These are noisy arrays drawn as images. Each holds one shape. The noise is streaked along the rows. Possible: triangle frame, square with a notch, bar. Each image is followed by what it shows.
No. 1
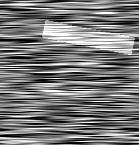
light bar
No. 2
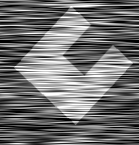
light square with a notch
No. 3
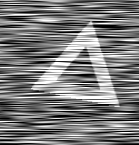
light triangle frame
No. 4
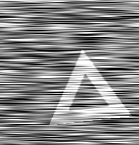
light triangle frame
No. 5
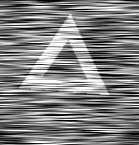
light triangle frame
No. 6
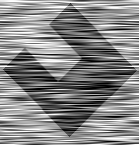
dark square with a notch
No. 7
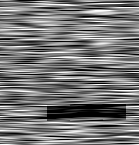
dark bar
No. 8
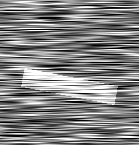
light bar
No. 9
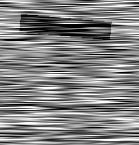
dark bar
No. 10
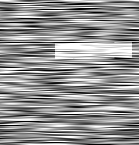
light bar
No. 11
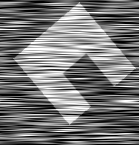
light square with a notch
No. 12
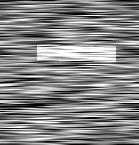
light bar
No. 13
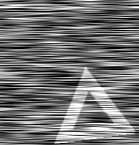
light triangle frame
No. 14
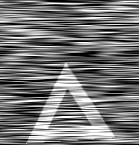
light triangle frame
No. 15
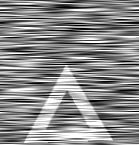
light triangle frame
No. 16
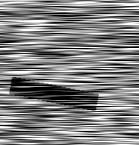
dark bar
